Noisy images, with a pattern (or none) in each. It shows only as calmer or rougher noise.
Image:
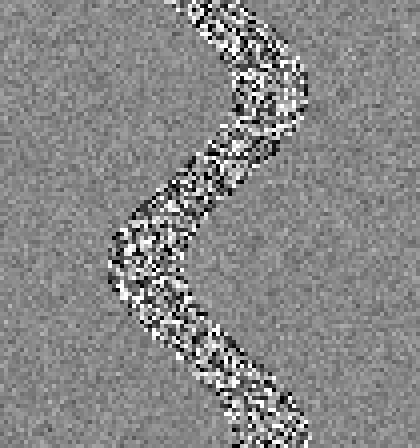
a wavy band
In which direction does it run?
top to bottom
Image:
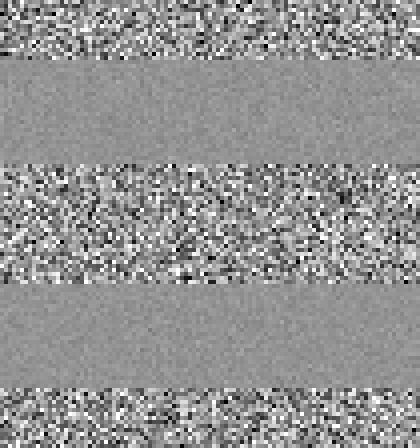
horizontal stripes
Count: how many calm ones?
2
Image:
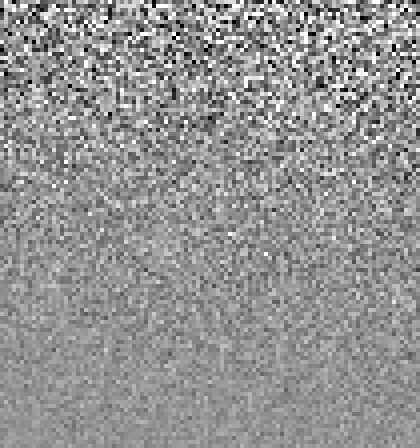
a smooth slope
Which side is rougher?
top
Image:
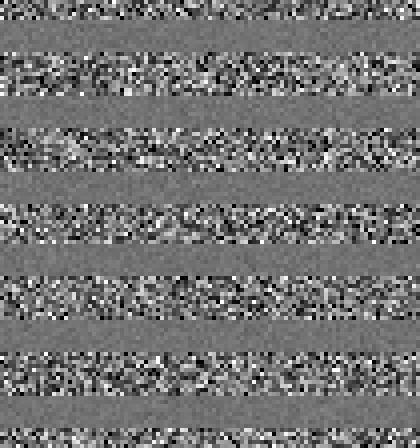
horizontal stripes
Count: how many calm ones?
6
